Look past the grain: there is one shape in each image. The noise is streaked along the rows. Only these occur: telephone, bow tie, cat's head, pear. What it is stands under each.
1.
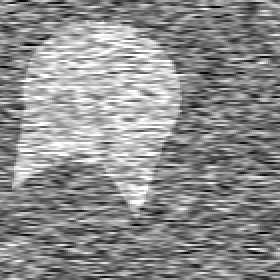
cat's head
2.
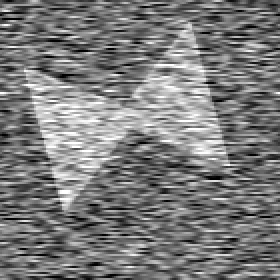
bow tie
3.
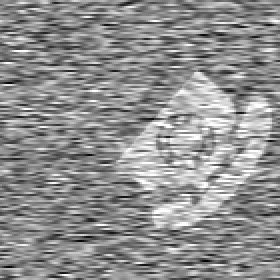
telephone
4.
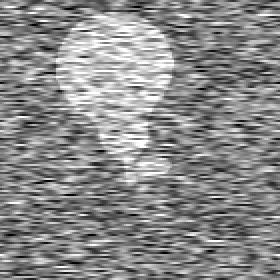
pear
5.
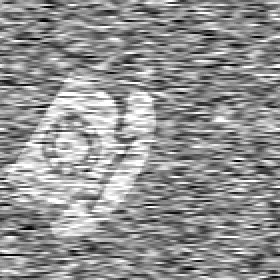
telephone
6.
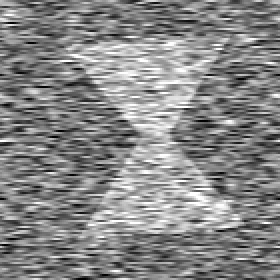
bow tie
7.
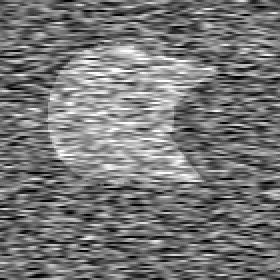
cat's head
